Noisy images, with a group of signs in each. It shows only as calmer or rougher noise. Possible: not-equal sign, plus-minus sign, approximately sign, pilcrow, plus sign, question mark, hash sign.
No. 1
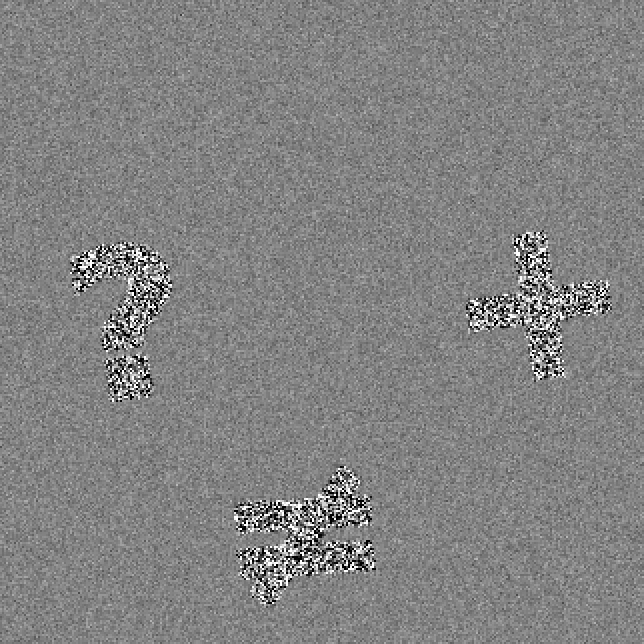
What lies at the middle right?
plus sign
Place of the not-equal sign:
bottom middle
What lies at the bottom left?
nothing
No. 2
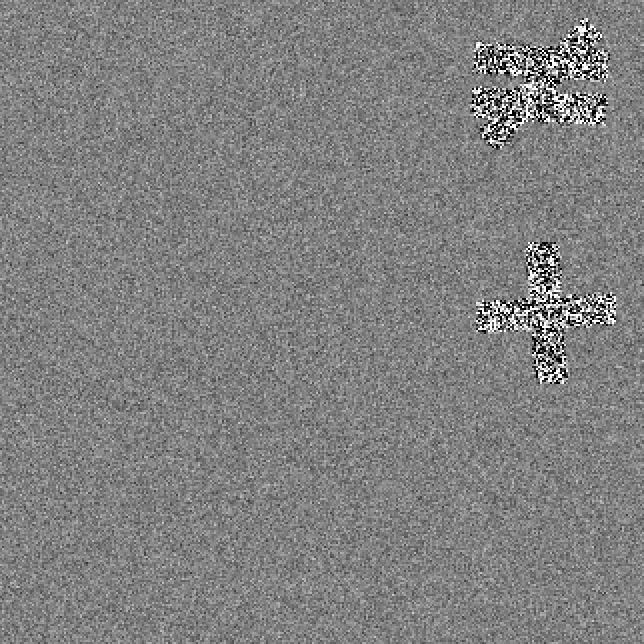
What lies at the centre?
nothing
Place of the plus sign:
middle right
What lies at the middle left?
nothing
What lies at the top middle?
nothing
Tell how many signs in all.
2
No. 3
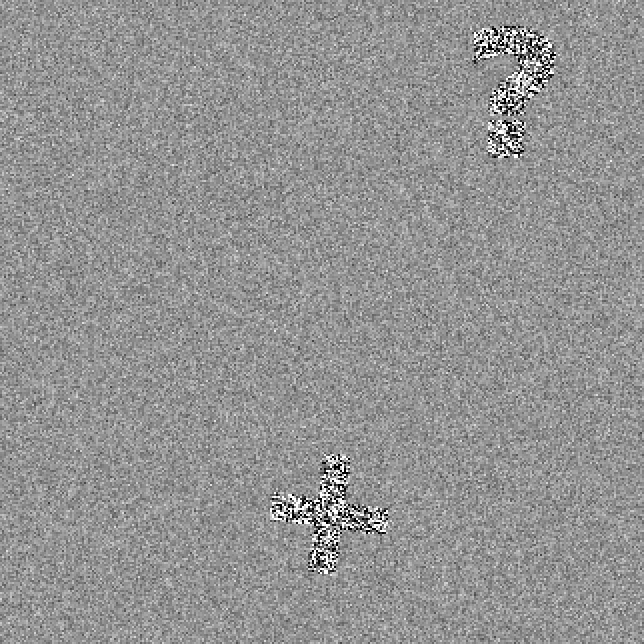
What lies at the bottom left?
nothing
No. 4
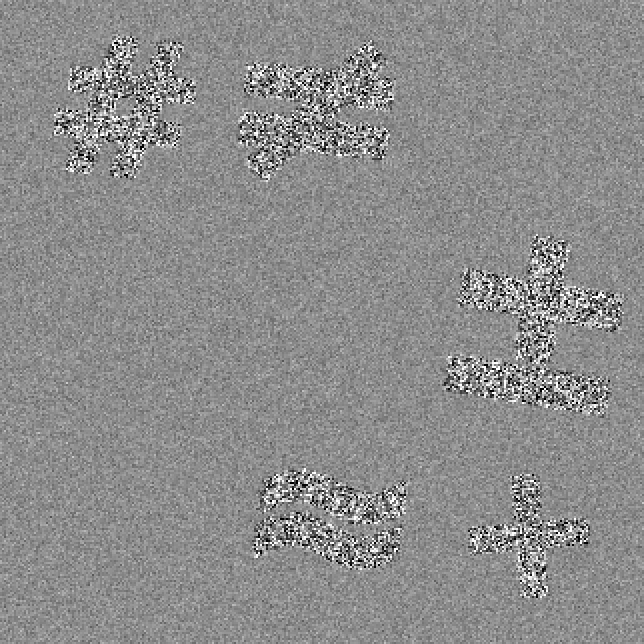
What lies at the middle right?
plus-minus sign
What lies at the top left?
hash sign
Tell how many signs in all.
5
